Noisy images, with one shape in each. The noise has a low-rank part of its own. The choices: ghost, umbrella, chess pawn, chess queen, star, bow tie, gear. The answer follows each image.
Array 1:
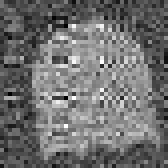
ghost
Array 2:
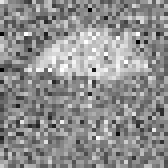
umbrella
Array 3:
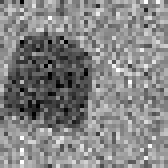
ghost
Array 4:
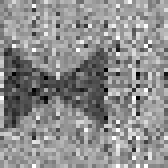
bow tie
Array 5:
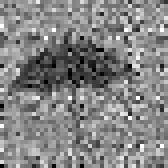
umbrella
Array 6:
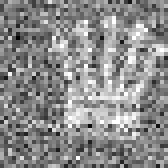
chess queen
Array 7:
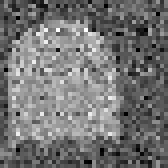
ghost
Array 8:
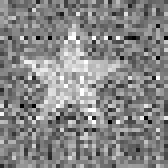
star
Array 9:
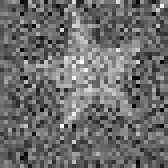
star
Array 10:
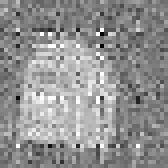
ghost
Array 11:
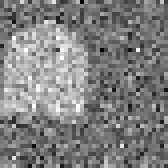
ghost
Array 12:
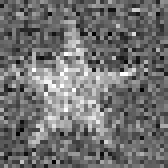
star
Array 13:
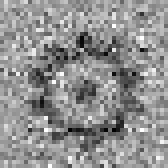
gear
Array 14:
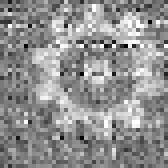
gear
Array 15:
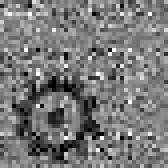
gear
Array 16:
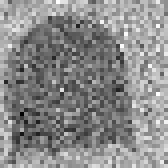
ghost
